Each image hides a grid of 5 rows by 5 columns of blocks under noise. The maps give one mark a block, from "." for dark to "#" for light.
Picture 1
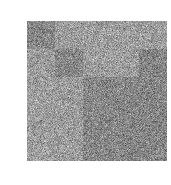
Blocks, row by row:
. # # # #
# . # # .
# # . . .
# # . . .
# # . . .
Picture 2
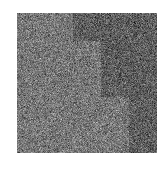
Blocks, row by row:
# # . . .
# # # . .
# # # . .
# # # # .
# # # # .
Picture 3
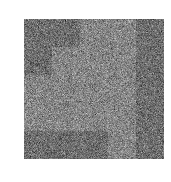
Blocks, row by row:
. . # # .
. # # # .
# # # # .
# # # # .
. . . # .
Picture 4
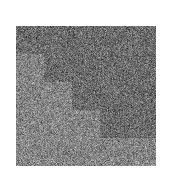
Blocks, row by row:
. . . . .
# . . . .
# # . . .
# # # . .
# # # # #
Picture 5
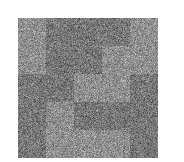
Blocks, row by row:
# . . . #
# . . # #
. . # # .
. # . . .
. # # # .
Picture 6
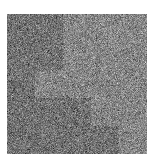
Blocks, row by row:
. . # # #
. . # # #
. # # # #
. . . # #
. . . . #
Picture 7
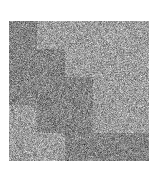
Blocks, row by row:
. # # # #
. . # # #
. . . # #
# . . # #
# # . . .
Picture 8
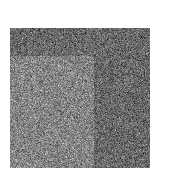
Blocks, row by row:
. . . . .
# # # . .
# # # . .
# # # . .
# # # . .
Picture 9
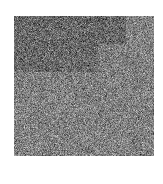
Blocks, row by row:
. . . . #
. . . # #
# # # # #
# # # # #
# # # # #
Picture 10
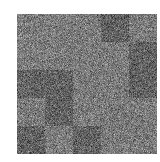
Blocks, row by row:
# # # . #
# # # # .
. . # # .
# . # # #
. # . # #
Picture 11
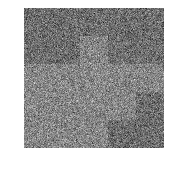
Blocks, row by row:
. . . . .
. . # . .
# # # # #
# # # # .
# # # . .
